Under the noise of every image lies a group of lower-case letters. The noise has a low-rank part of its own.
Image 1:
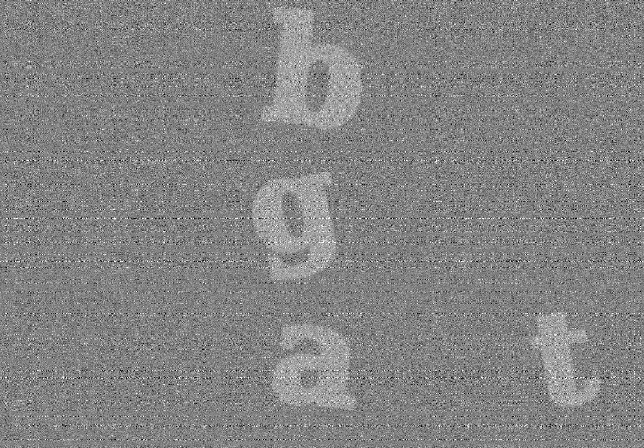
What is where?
top middle: b; centre: g; bottom middle: a; bottom right: t
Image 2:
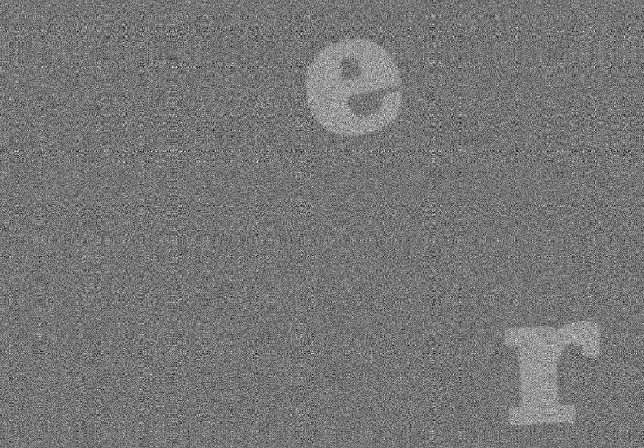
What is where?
top middle: e; bottom right: r
